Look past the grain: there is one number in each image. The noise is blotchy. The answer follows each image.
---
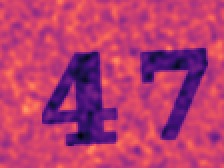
47
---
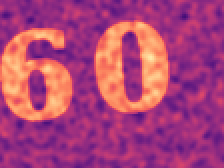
60
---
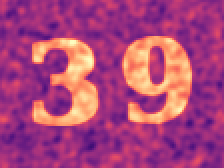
39
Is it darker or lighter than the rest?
lighter
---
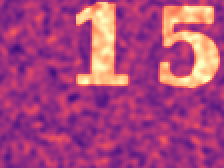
15
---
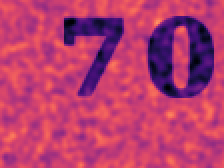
70
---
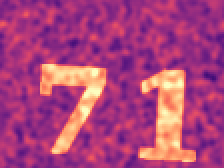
71
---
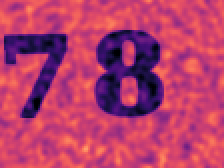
78
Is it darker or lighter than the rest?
darker
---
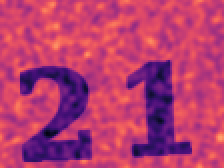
21
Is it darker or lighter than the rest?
darker
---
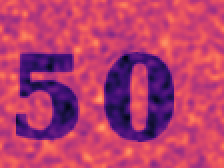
50
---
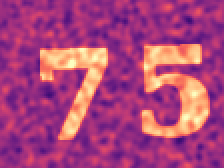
75
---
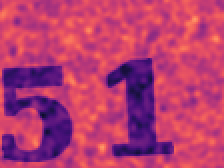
51
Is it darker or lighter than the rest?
darker
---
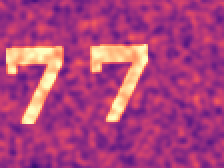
77
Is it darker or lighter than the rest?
lighter
